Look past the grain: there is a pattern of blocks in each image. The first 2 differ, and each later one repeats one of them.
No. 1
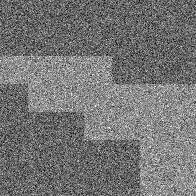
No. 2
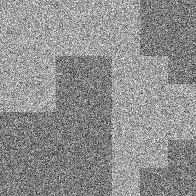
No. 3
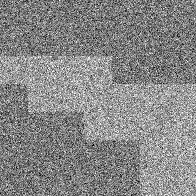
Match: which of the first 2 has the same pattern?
1
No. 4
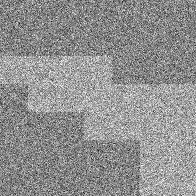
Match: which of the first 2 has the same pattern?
1
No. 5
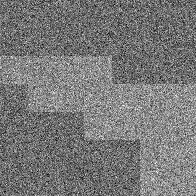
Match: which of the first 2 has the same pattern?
1
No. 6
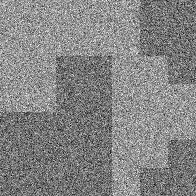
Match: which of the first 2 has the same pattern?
2
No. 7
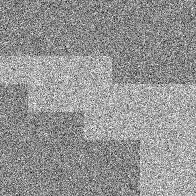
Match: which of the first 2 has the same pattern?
1
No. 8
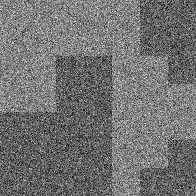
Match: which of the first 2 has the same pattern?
2
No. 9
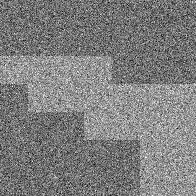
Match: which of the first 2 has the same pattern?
1
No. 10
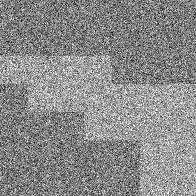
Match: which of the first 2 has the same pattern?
1
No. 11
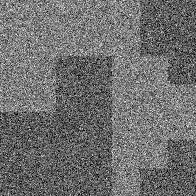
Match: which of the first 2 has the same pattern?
2
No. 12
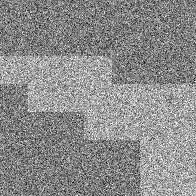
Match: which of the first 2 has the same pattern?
1
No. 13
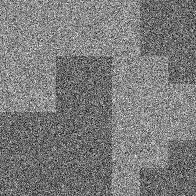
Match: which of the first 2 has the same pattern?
2
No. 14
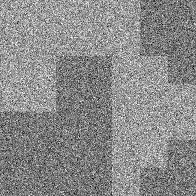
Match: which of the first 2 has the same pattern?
2
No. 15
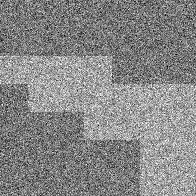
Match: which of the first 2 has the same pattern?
1
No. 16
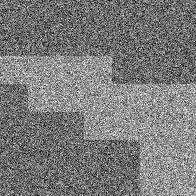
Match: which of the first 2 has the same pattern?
1
